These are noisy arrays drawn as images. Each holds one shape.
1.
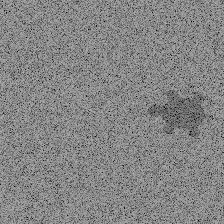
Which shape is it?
turtle
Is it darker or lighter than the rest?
darker
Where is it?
middle right
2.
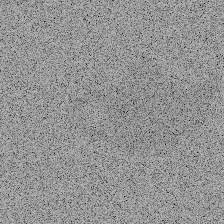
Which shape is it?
teapot
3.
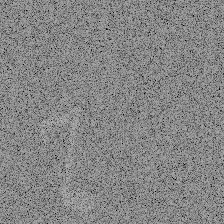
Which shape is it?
musical note
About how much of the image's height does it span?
half
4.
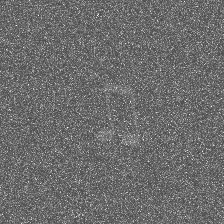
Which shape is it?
pair of musical notes
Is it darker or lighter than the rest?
lighter
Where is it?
centre
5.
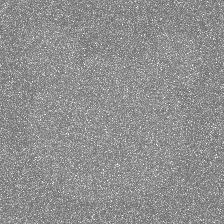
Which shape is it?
bear's head
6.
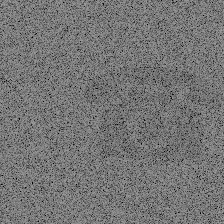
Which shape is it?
telephone
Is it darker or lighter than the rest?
darker
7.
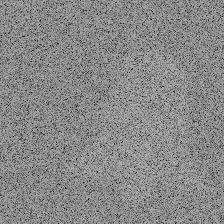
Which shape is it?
bell
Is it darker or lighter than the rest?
lighter
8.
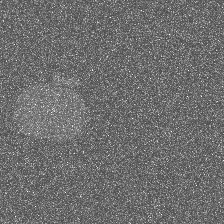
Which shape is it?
apple
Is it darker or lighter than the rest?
lighter
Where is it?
middle left
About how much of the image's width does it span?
a third
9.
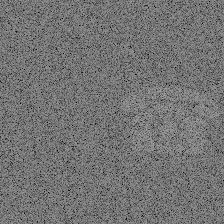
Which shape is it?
telephone
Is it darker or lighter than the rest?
lighter
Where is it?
middle right
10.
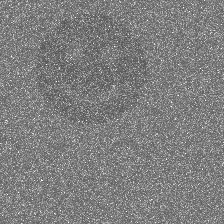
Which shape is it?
smiling face
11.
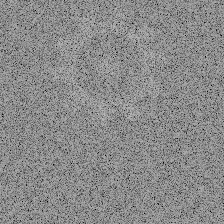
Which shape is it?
gear
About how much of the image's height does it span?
half
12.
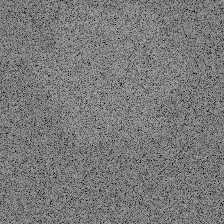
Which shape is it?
flower
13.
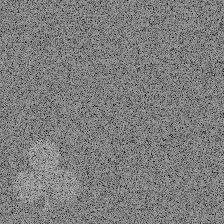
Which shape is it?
club
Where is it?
bottom left
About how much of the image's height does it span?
a third
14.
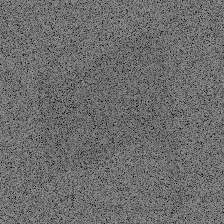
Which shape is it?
flag
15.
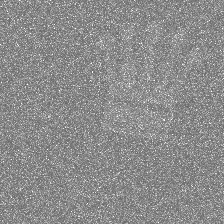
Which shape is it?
chess queen
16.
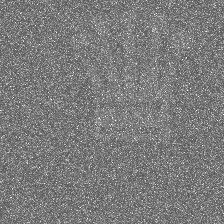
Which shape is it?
chess queen
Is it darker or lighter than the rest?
lighter
